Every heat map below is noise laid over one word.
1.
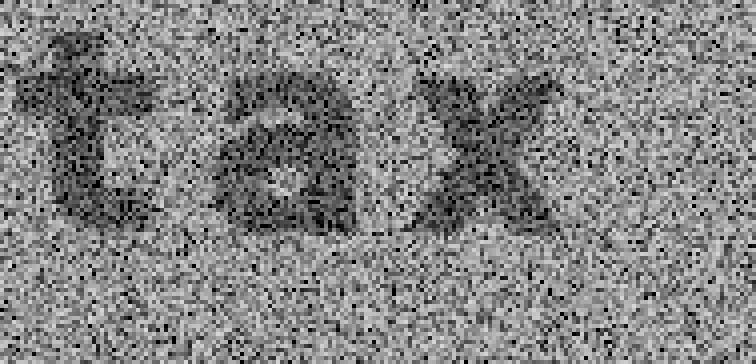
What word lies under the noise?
tax
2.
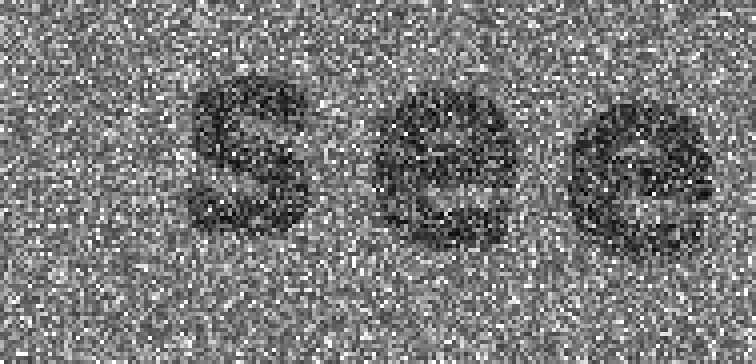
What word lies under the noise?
see
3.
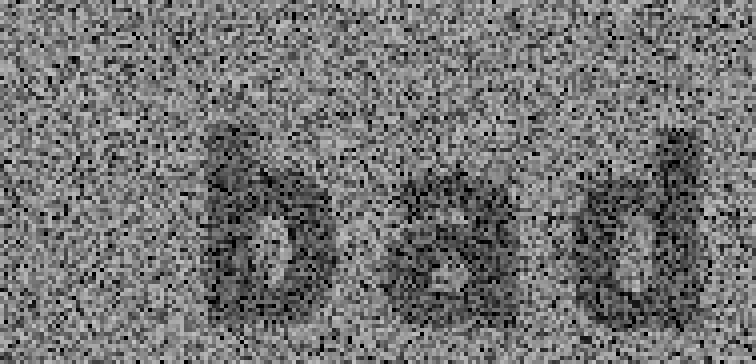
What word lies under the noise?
bad
